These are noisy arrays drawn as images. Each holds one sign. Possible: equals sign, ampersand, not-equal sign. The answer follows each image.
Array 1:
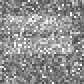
equals sign
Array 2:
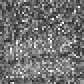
equals sign
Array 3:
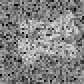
not-equal sign
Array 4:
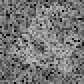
ampersand
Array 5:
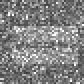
equals sign
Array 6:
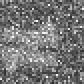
not-equal sign
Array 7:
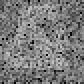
ampersand
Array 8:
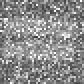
equals sign
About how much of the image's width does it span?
nearly all
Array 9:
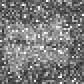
not-equal sign
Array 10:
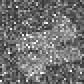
not-equal sign
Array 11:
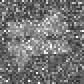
not-equal sign
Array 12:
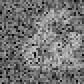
ampersand
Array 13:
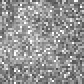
ampersand
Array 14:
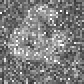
ampersand
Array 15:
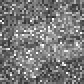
not-equal sign
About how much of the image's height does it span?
nearly all
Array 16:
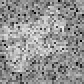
not-equal sign
